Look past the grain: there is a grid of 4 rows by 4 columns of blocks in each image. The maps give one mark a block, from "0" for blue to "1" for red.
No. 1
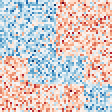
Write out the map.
0 0 1 1
0 0 1 1
1 0 0 1
1 1 1 0
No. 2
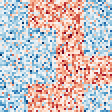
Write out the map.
0 1 1 0
0 0 1 0
0 0 1 1
0 1 1 0
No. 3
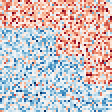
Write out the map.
1 1 1 1
0 0 1 1
0 0 0 1
0 0 0 0
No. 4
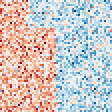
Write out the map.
1 0 0 0
1 1 0 0
1 1 0 0
1 1 0 0
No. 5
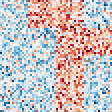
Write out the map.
0 1 1 0
0 0 1 1
0 0 1 0
0 0 1 0
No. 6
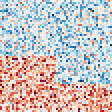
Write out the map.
0 0 0 0
0 0 0 0
1 1 0 0
1 1 1 1
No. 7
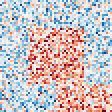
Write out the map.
0 0 0 0
0 1 1 0
0 1 1 0
0 0 1 1
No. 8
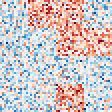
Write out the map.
0 1 1 0
0 0 1 1
0 0 0 0
0 0 1 0
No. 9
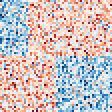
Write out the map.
0 1 1 1
0 1 1 1
1 1 0 0
1 1 0 0
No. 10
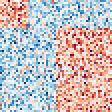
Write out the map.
1 0 0 0
0 0 1 1
0 0 1 1
0 0 1 1
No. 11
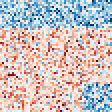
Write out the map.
0 0 0 0
1 1 1 1
1 1 1 1
1 1 1 0
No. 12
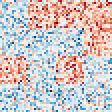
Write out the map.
0 1 1 1
0 0 0 1
1 0 1 0
0 0 0 0
